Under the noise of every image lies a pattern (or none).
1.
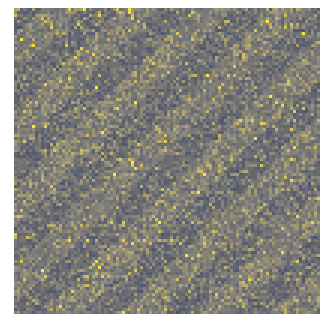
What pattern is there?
diagonal stripes
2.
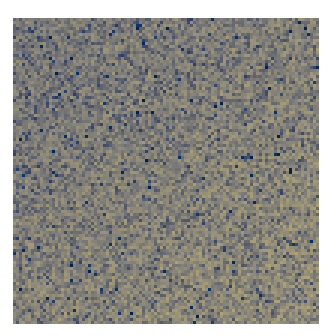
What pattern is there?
a smooth slope
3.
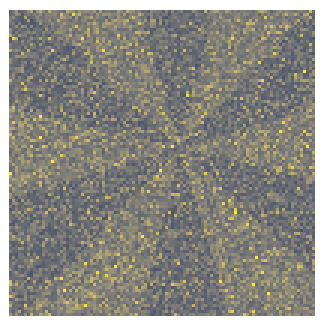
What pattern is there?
spokes from one point
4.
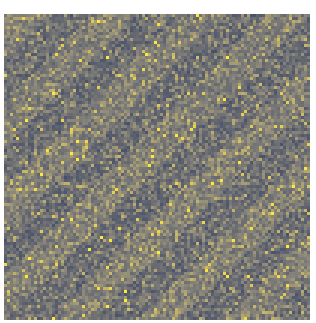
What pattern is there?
diagonal stripes
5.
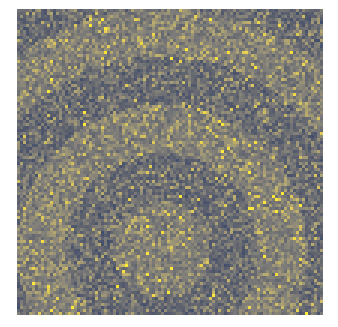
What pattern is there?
rings round one point
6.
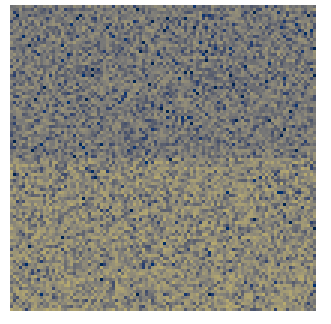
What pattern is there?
a sharp edge
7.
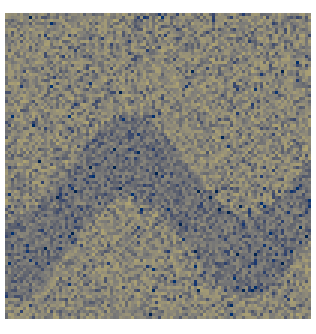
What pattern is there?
a wavy band
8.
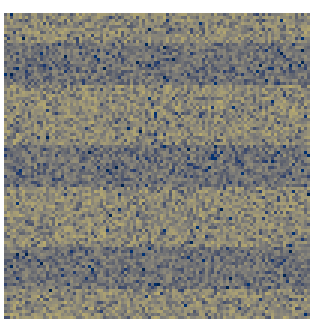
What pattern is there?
horizontal stripes
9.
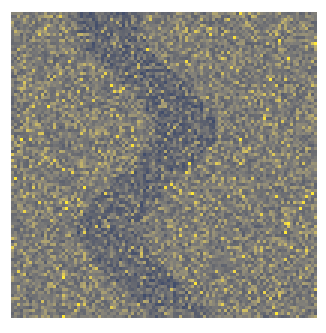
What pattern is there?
a wavy band
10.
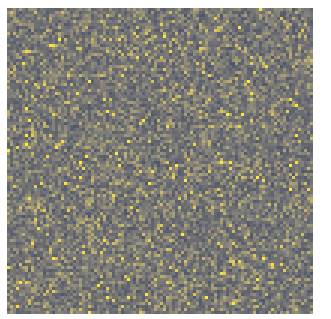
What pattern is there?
only noise
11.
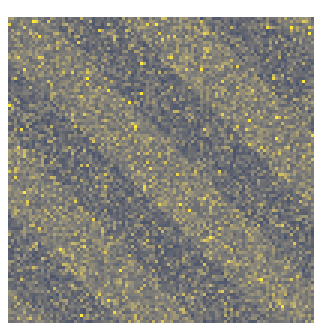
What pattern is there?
diagonal stripes
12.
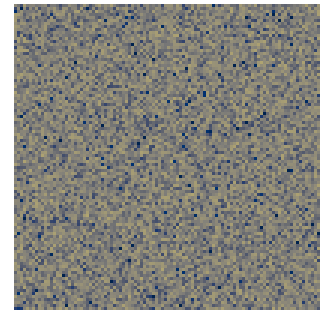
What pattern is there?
only noise
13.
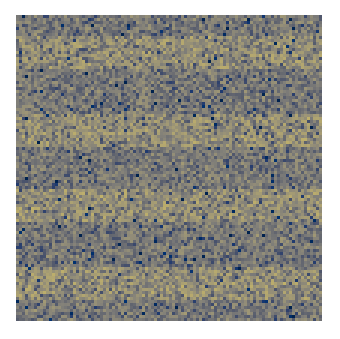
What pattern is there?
horizontal stripes
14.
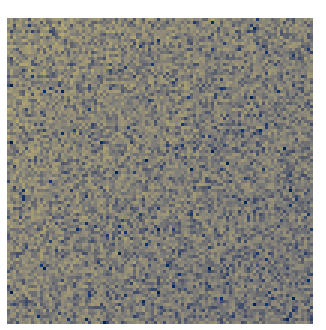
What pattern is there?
a smooth slope
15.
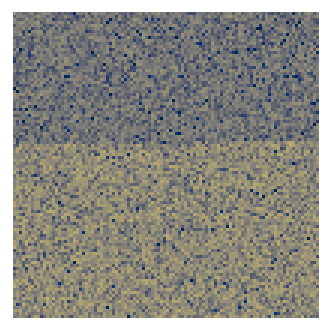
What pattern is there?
a sharp edge
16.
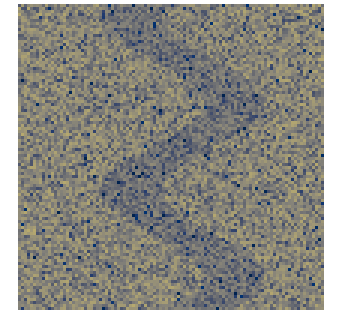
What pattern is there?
a wavy band
